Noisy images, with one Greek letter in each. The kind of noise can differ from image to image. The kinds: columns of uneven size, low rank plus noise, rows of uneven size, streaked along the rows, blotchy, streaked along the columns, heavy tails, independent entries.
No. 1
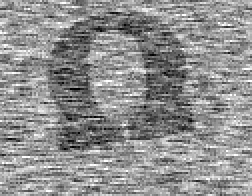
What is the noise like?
streaked along the rows
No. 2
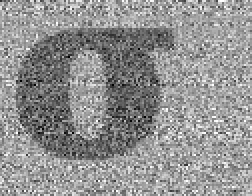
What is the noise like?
rows of uneven size
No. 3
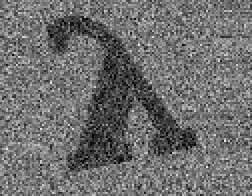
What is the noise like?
low rank plus noise
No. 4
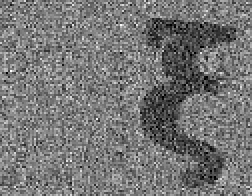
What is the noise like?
low rank plus noise
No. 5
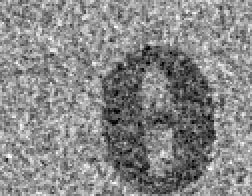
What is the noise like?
blotchy
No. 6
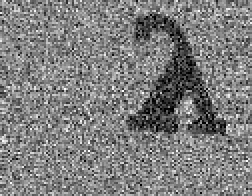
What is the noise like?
low rank plus noise
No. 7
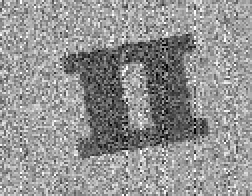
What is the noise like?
columns of uneven size
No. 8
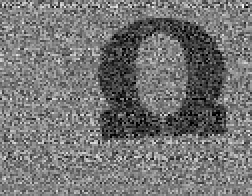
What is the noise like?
rows of uneven size
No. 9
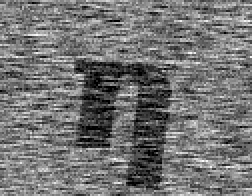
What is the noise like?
streaked along the rows
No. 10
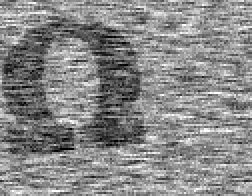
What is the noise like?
streaked along the rows
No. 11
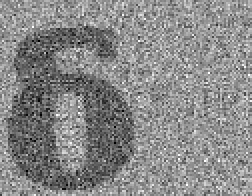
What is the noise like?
low rank plus noise
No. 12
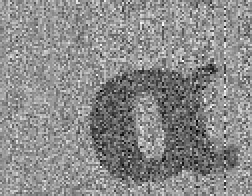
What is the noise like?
columns of uneven size
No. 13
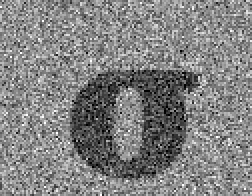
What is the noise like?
independent entries
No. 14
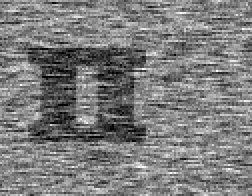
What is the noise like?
streaked along the rows
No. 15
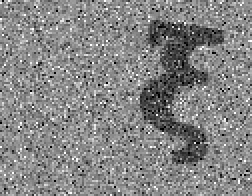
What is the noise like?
heavy tails
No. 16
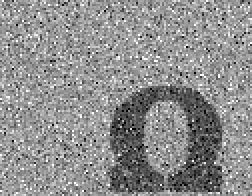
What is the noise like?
heavy tails
